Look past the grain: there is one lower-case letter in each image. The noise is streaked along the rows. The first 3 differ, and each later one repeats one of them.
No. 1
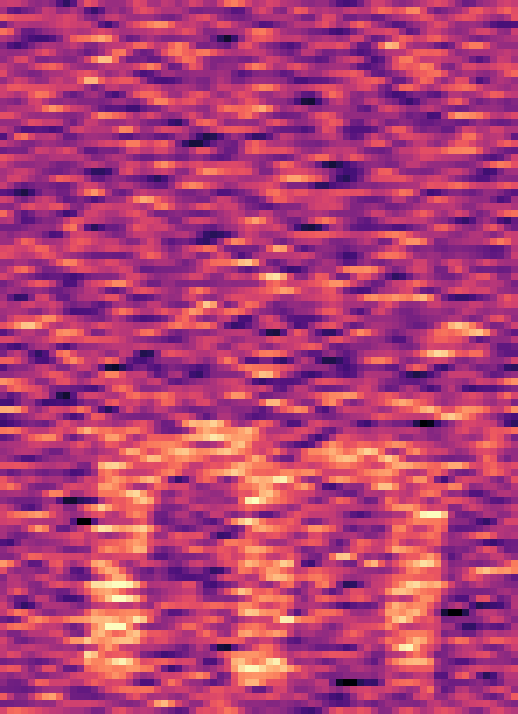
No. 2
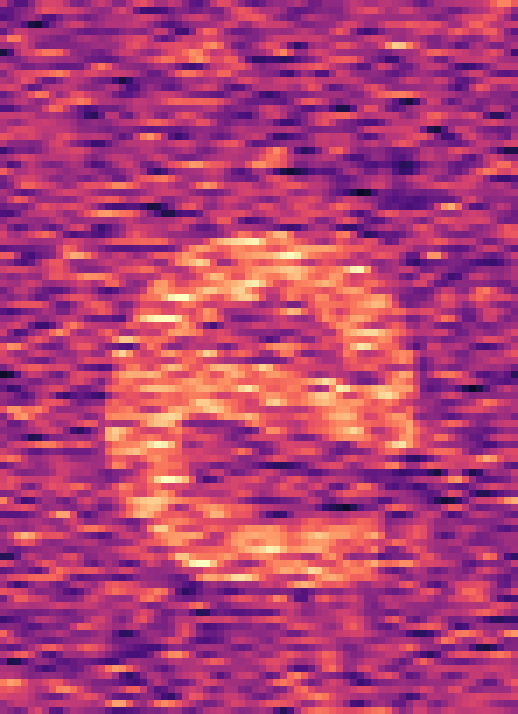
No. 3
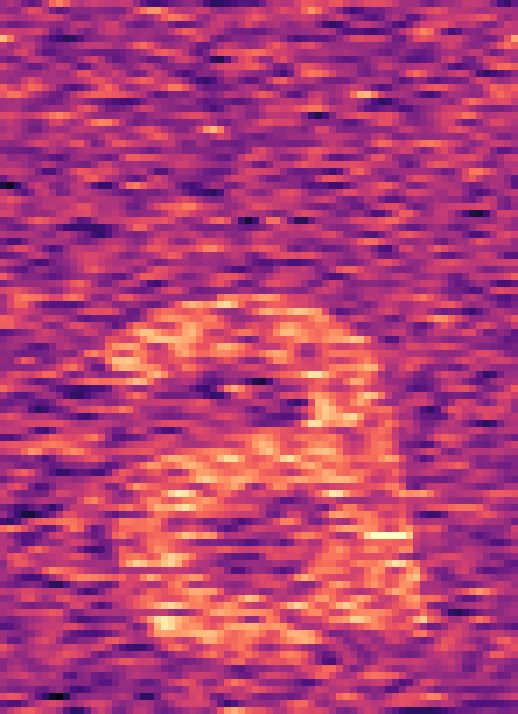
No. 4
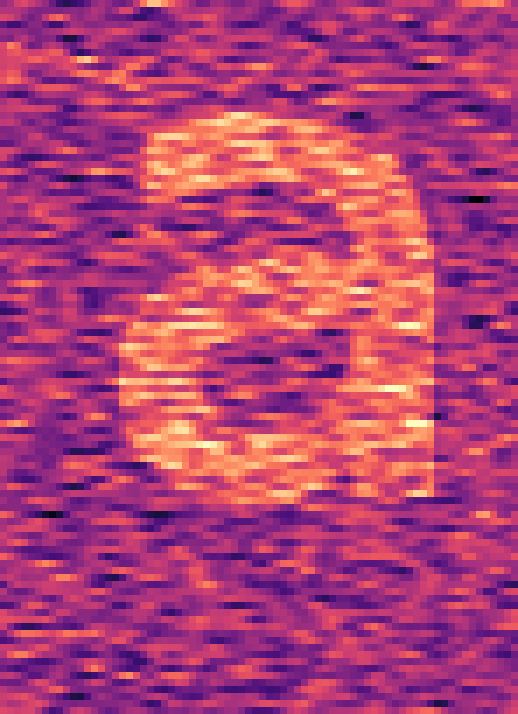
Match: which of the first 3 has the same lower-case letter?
3
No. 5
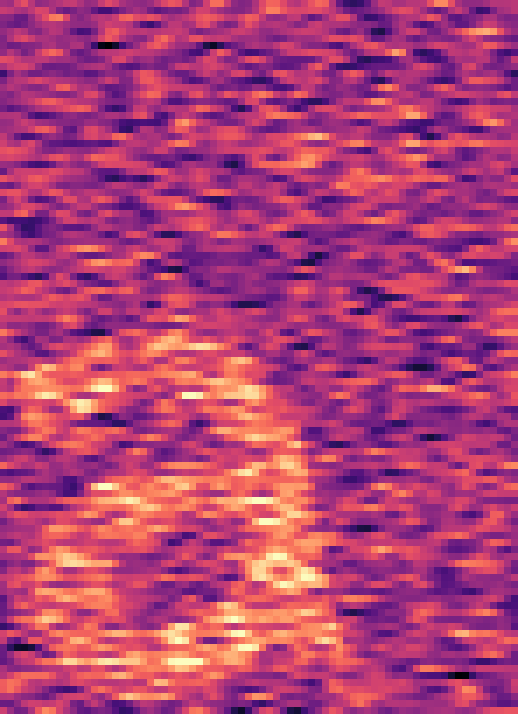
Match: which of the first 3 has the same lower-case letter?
3
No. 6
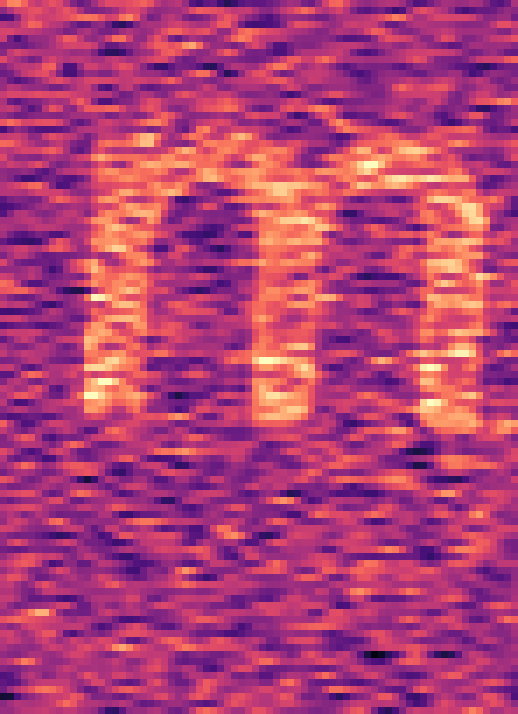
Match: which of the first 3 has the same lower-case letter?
1
